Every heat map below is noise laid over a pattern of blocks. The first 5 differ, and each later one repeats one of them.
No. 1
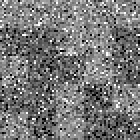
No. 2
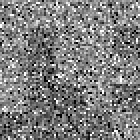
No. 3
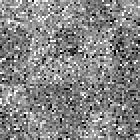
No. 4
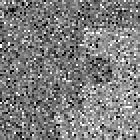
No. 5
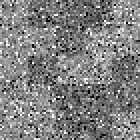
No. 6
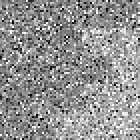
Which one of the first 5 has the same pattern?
4
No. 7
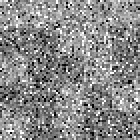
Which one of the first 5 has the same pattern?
1
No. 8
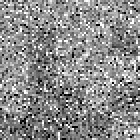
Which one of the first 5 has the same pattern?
2
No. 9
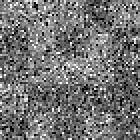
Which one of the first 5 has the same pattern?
3
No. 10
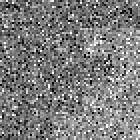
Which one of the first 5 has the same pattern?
4
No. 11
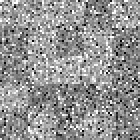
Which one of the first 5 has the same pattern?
3
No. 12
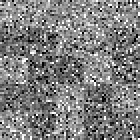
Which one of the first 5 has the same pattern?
1
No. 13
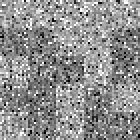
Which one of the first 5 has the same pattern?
1
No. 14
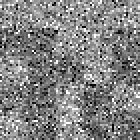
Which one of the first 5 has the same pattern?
1
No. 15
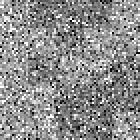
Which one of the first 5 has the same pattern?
5
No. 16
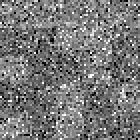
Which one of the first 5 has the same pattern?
1
